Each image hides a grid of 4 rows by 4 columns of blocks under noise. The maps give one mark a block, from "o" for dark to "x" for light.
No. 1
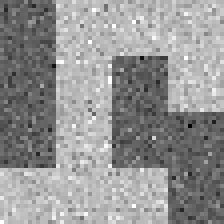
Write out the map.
oxxx
oxox
oxoo
xxxo
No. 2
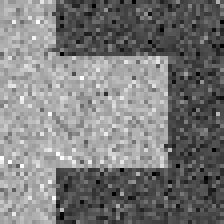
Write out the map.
xooo
xxxo
xxxo
xooo
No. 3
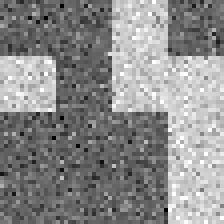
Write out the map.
ooxo
xoxx
ooox
ooox
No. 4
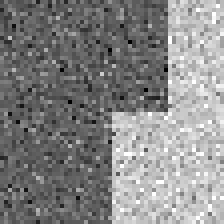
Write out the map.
ooox
ooox
ooxx
ooxx
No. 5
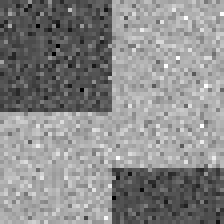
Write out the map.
ooxx
ooxx
xxxx
xxoo
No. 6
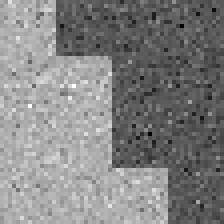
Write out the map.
xooo
xxoo
xxoo
xxxo
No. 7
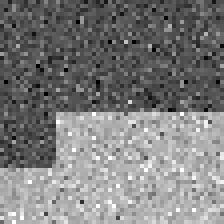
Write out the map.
oooo
oooo
oxxx
xxxx
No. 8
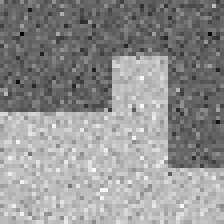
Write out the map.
oooo
ooxo
xxxo
xxxx
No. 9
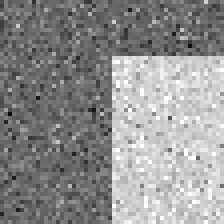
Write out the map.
oooo
ooxx
ooxx
ooxx
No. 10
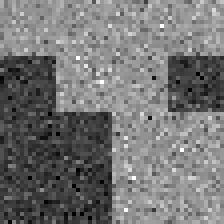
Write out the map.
xxxx
oxxo
ooxx
ooxx
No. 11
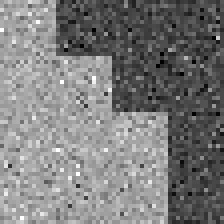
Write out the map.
xooo
xxoo
xxxo
xxxo
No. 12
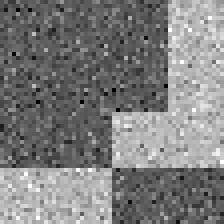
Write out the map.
ooox
ooox
ooxx
xxoo
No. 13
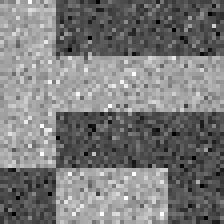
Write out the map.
xooo
xxxx
xooo
oxxo
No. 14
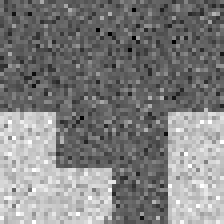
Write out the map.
oooo
oooo
xoox
xxox
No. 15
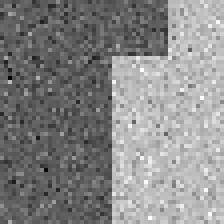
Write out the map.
ooox
ooxx
ooxx
ooxx
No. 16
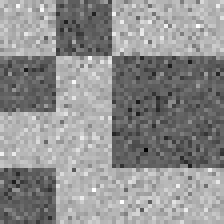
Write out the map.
xoxx
oxoo
xxoo
oxxx
